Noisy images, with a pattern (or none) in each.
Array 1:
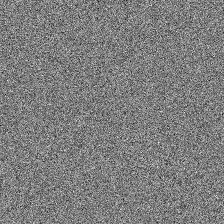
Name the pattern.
only noise
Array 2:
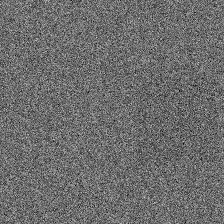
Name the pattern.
one block
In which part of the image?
middle right
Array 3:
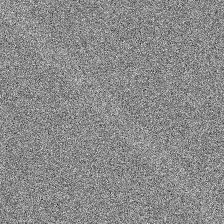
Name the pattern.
a diagonal band
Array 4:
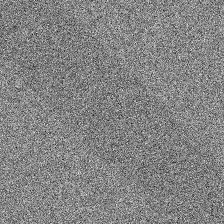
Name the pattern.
a diagonal band
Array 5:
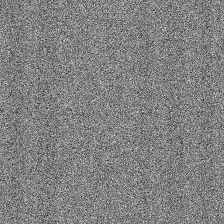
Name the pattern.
bands of columns
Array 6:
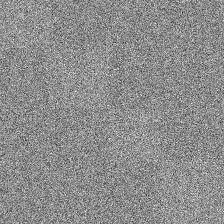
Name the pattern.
blocks along the diagonal
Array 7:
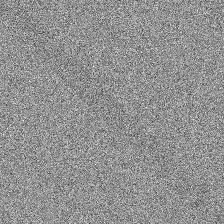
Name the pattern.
a diagonal band
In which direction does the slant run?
top left to bottom right
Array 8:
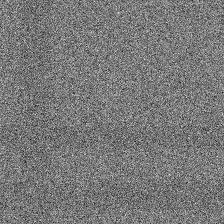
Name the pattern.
bands of rows crossing bands of columns
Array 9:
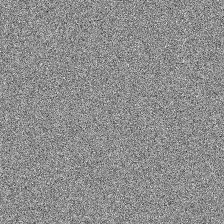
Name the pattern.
only noise
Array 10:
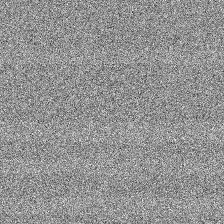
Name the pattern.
bands of rows
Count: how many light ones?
4
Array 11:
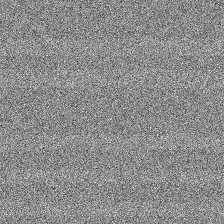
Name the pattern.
bands of rows
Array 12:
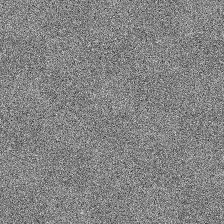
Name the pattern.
a checkerboard
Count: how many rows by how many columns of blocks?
6 by 5
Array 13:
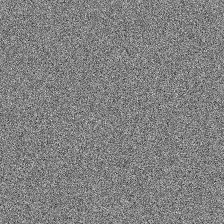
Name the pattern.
only noise
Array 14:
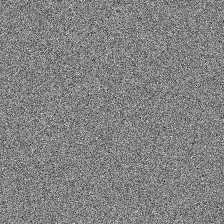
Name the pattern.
only noise
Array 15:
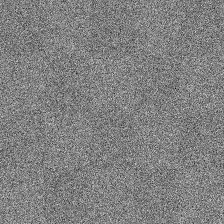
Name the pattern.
a checkerboard
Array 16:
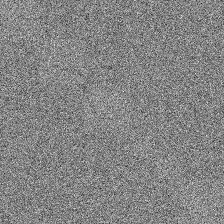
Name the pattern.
blocks along the diagonal
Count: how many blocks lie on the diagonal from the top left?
6
